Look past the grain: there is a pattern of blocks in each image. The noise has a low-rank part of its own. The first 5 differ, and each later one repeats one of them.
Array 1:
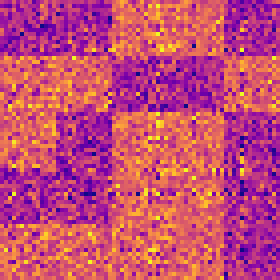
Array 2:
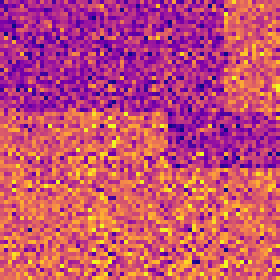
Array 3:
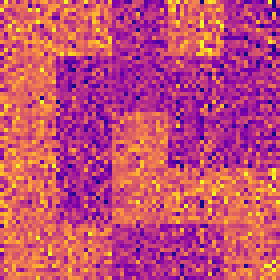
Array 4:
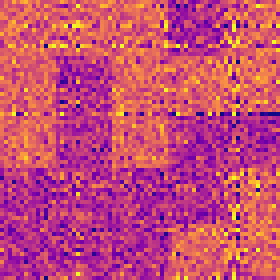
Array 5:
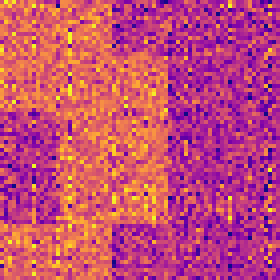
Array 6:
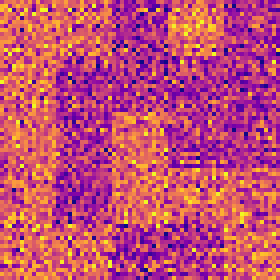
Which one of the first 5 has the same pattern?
3
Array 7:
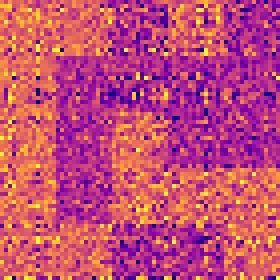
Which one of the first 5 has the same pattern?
3
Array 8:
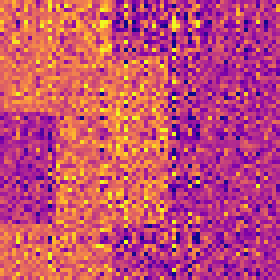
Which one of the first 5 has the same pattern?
5
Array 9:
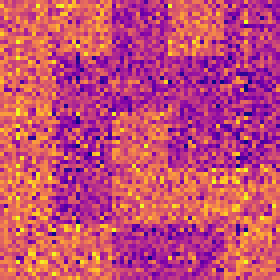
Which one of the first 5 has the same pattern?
3
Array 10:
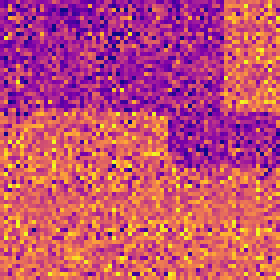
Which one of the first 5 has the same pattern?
2
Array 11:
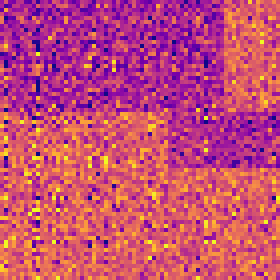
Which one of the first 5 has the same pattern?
2
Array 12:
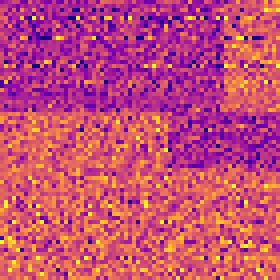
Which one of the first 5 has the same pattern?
2
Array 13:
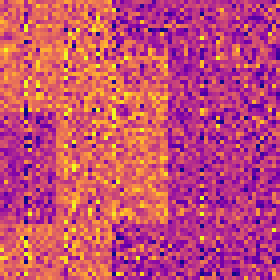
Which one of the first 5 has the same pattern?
5
